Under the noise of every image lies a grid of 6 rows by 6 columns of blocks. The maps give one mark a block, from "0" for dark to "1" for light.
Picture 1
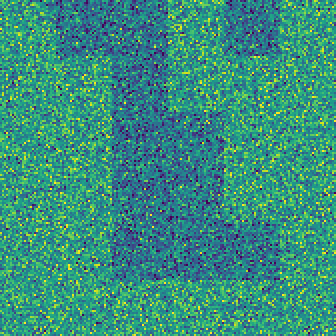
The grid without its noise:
1 0 0 1 0 1
1 1 0 1 1 1
1 1 0 0 1 1
1 1 0 0 1 1
1 1 0 0 0 1
1 1 1 1 1 1
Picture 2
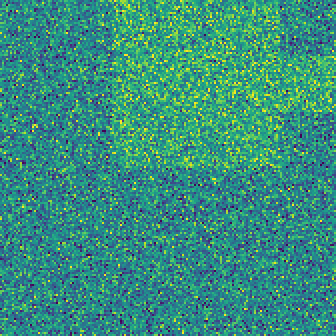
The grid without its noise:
0 0 1 1 1 0
0 0 1 1 1 1
0 0 1 1 1 0
0 0 0 0 0 0
0 0 0 0 0 0
0 0 0 0 0 0
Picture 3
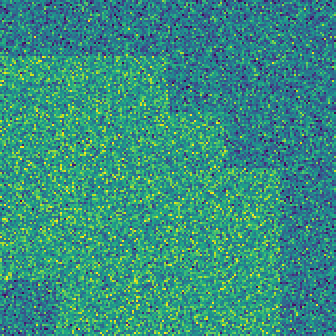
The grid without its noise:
0 0 0 0 0 0
1 1 1 0 0 0
1 1 1 1 0 0
1 1 1 1 1 0
1 1 1 1 1 0
0 1 1 1 1 0
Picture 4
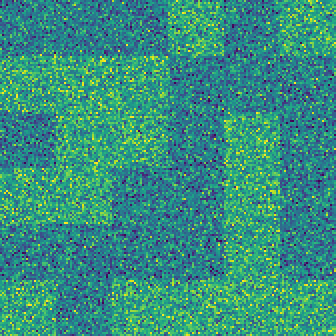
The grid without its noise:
0 0 0 1 0 1
1 1 1 0 0 0
0 1 1 0 1 0
1 1 0 0 1 0
0 0 0 0 1 0
1 0 1 1 1 1
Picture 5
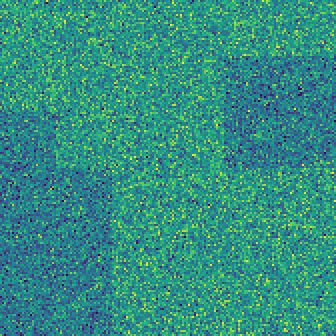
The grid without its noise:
1 1 1 1 1 1
1 1 1 1 0 0
0 1 1 1 0 0
0 0 1 1 1 1
0 0 1 1 1 1
0 0 1 1 1 1
